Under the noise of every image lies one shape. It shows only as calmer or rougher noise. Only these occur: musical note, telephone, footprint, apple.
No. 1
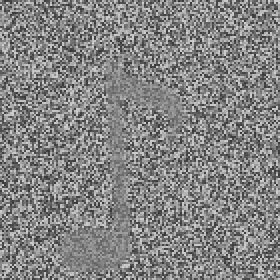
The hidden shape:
musical note
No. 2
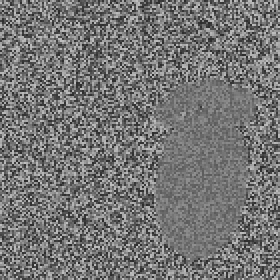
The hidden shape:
footprint
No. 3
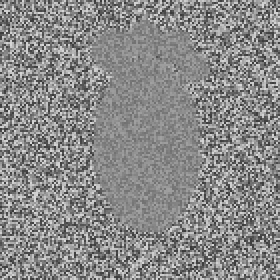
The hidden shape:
footprint
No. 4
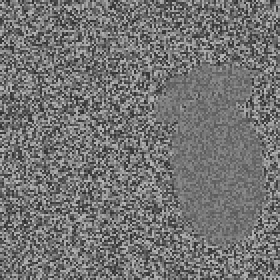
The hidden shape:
footprint
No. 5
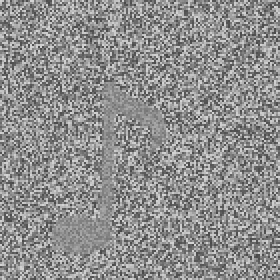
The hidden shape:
musical note
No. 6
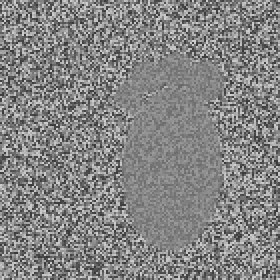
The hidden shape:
footprint
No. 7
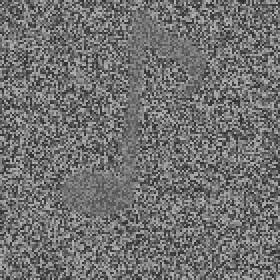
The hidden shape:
musical note
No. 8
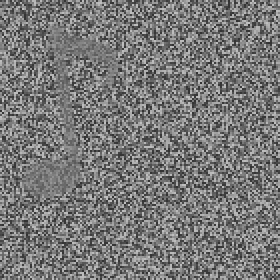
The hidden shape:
musical note
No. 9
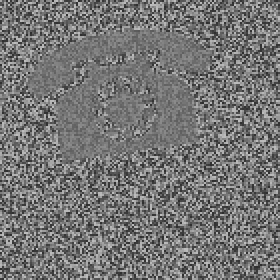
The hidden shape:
telephone
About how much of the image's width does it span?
two thirds
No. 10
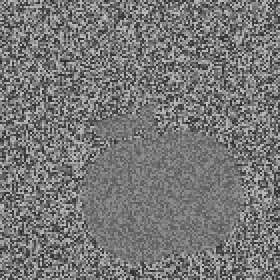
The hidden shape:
apple
